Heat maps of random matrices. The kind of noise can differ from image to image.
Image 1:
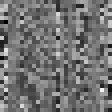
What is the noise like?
columns of uneven size
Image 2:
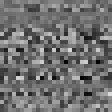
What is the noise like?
rows of uneven size
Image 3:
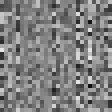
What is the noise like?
columns of uneven size
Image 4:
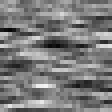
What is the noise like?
streaked along the rows
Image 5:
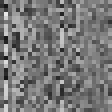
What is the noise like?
columns of uneven size
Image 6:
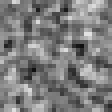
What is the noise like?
blotchy
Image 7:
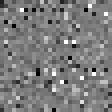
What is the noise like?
heavy tails
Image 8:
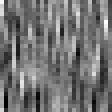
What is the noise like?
streaked along the columns
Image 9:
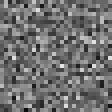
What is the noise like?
independent entries
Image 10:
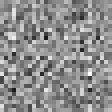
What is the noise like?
low rank plus noise
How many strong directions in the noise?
three or four
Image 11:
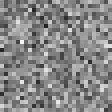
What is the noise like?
independent entries
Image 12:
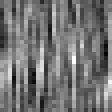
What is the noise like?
streaked along the columns
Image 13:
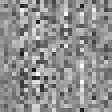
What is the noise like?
columns of uneven size
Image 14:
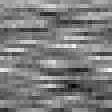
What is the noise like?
streaked along the rows
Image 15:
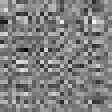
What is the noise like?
low rank plus noise
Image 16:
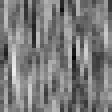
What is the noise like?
streaked along the columns
